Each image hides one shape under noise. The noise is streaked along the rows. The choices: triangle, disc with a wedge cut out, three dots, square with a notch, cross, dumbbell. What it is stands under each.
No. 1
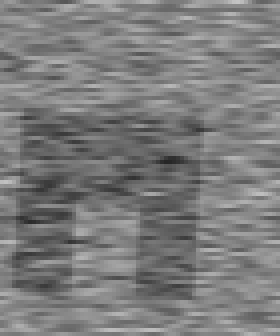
square with a notch
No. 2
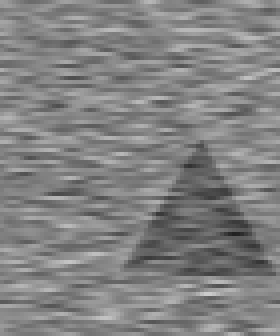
triangle
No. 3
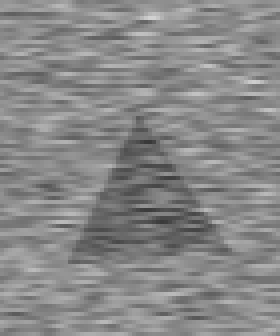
triangle
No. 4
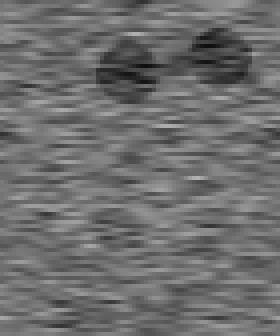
dumbbell
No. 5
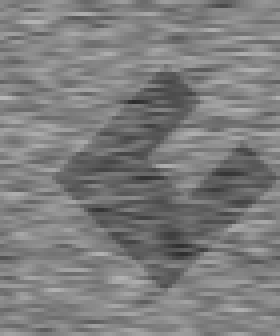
square with a notch
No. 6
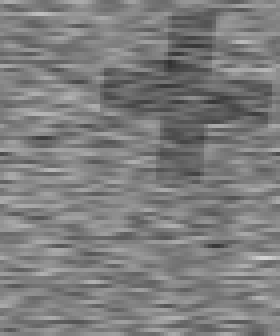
cross
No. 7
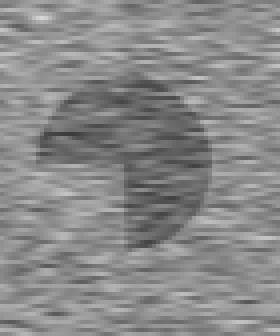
disc with a wedge cut out
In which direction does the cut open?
down and left
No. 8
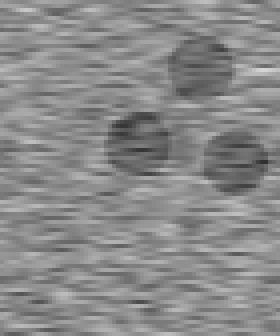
three dots
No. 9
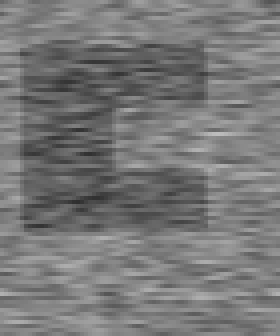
square with a notch
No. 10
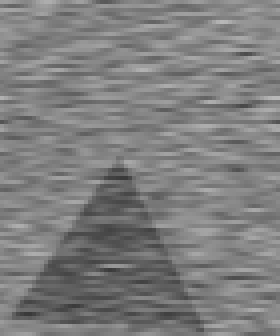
triangle
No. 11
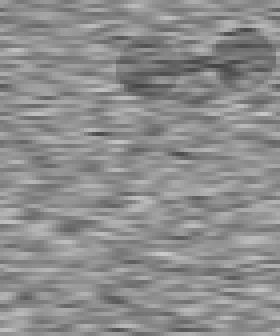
dumbbell
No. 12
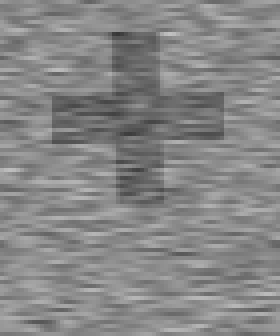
cross
